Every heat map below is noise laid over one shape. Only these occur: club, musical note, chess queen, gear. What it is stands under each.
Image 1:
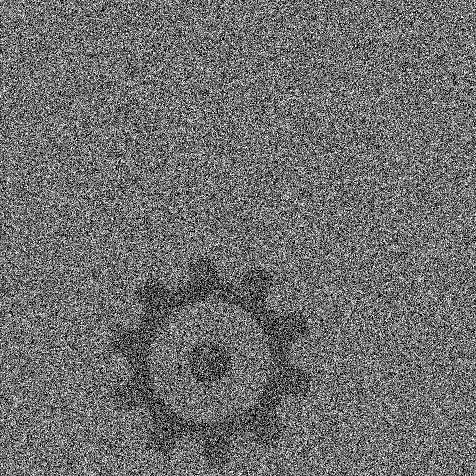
dark gear, bottom middle
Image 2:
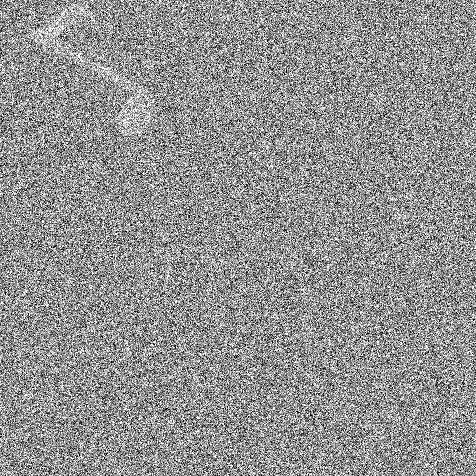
light musical note, top left
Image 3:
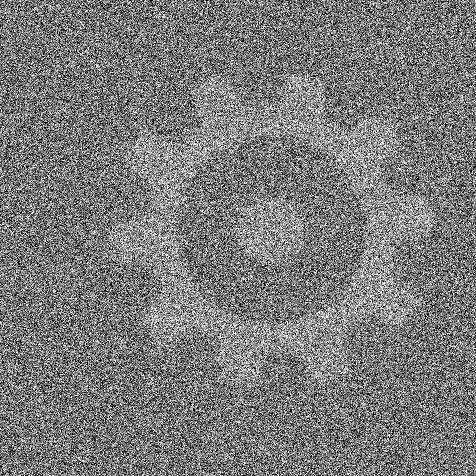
light gear
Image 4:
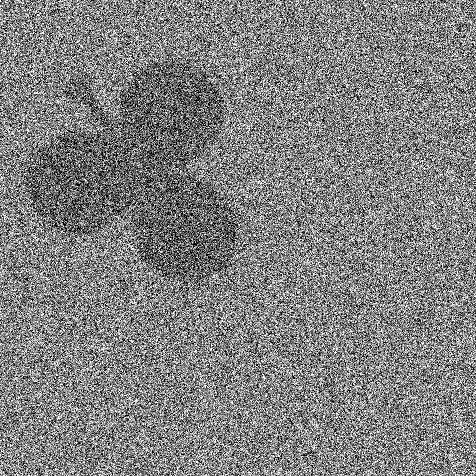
dark club
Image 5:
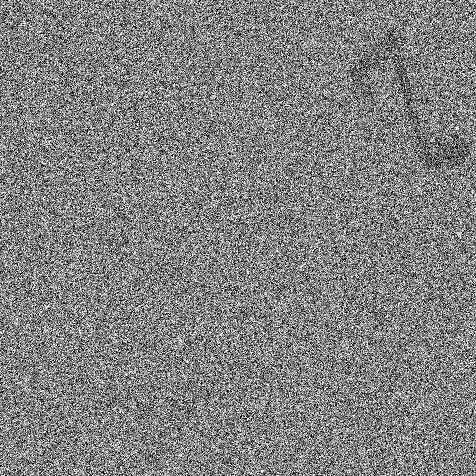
dark musical note, top right
